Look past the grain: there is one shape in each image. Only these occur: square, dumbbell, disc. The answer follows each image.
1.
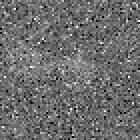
dumbbell
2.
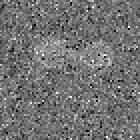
dumbbell
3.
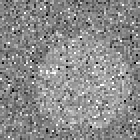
disc
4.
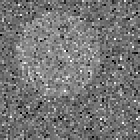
disc
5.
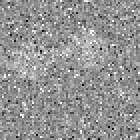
dumbbell
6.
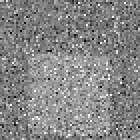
square
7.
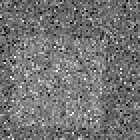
square
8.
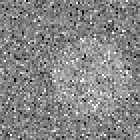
disc
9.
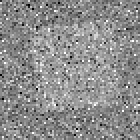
square
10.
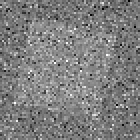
square
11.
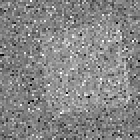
square
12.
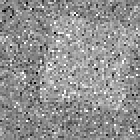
square
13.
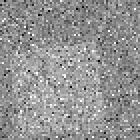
square
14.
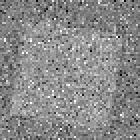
square
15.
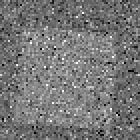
square
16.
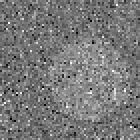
disc
